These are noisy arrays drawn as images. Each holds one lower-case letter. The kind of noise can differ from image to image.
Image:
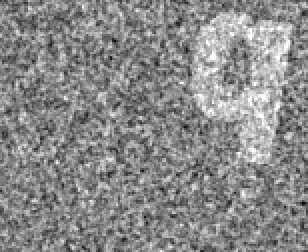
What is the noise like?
blotchy
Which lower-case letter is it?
q
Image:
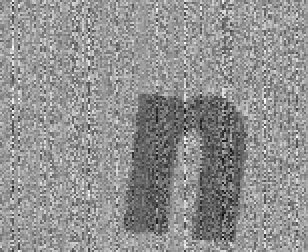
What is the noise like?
columns of uneven size
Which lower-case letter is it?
n
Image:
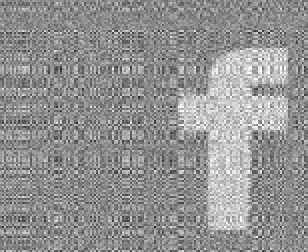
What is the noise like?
low rank plus noise
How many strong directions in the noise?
one
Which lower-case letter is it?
f
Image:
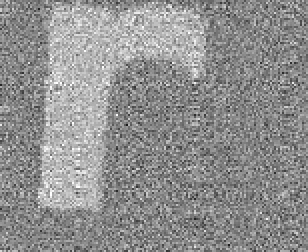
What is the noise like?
low rank plus noise
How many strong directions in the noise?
five to eight
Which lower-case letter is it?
r
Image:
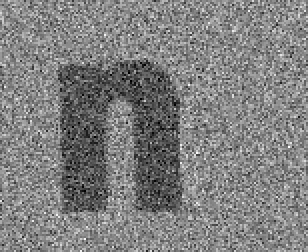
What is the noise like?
independent entries
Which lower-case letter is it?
n
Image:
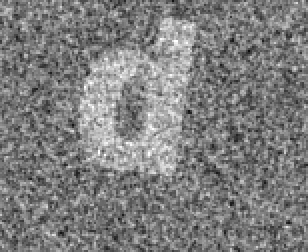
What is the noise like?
blotchy
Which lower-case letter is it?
d
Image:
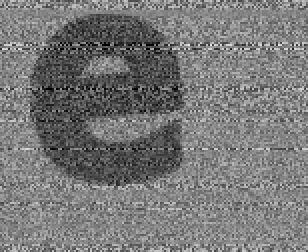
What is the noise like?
rows of uneven size
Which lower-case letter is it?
e
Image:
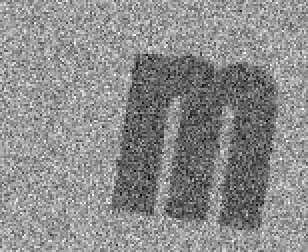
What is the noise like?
independent entries
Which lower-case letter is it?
m
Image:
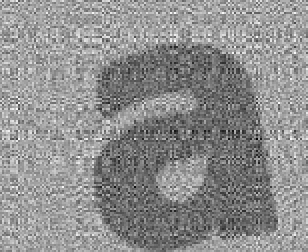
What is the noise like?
low rank plus noise
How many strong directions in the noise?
two
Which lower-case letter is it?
a
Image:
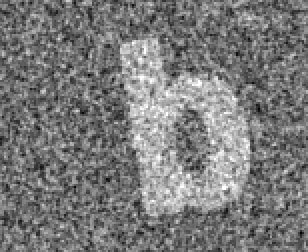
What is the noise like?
blotchy
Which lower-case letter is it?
b
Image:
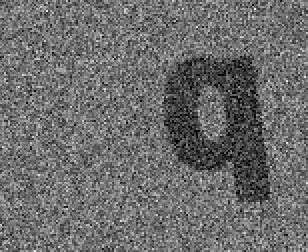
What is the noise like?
independent entries
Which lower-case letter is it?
q
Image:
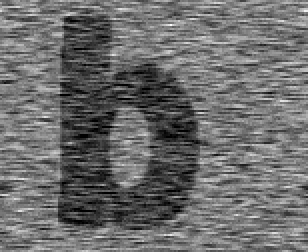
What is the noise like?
streaked along the rows
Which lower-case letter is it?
b
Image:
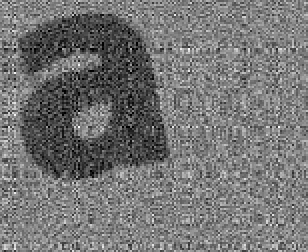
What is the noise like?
low rank plus noise
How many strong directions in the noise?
three or four
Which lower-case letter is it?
a
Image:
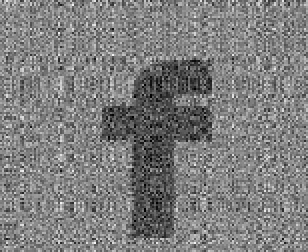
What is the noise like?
low rank plus noise
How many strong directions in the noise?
three or four
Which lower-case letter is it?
f
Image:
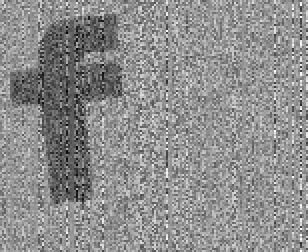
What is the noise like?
columns of uneven size
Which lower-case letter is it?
f
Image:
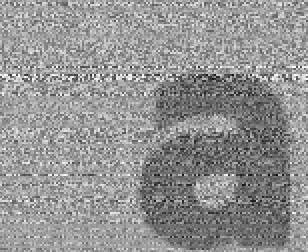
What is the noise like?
rows of uneven size
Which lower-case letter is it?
a
